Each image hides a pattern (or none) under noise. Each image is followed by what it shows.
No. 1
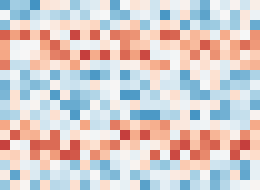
horizontal stripes
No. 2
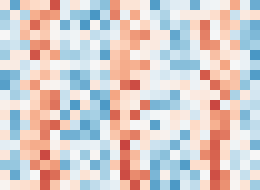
vertical stripes
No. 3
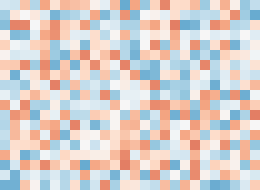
only noise
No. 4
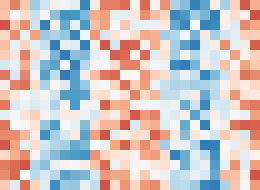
vertical stripes
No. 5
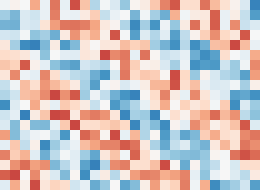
diagonal stripes
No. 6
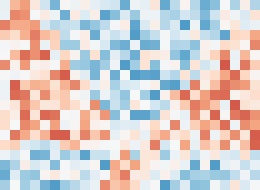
spokes from one point
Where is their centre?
bottom middle
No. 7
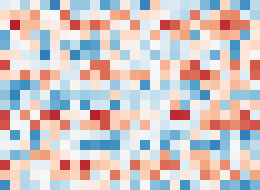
horizontal stripes
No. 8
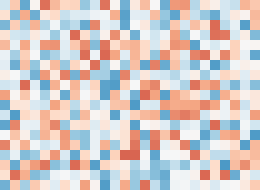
only noise
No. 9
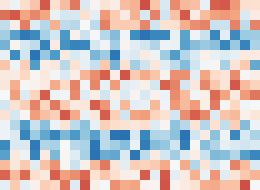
horizontal stripes
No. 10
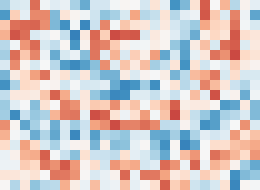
rings round one point
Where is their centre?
top middle
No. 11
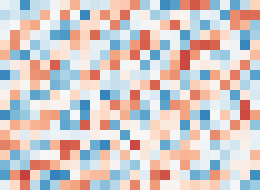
diagonal stripes
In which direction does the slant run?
bottom left to top right
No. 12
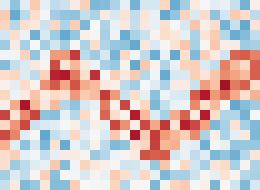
a wavy band
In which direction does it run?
left to right
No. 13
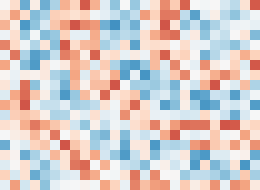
rings round one point
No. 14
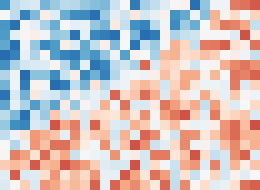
a sharp edge
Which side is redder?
bottom right
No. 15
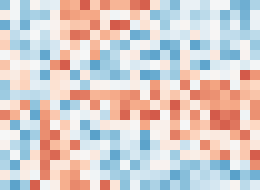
spokes from one point
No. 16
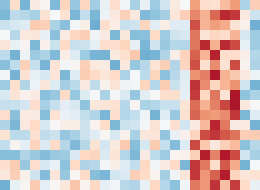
one vertical stripe
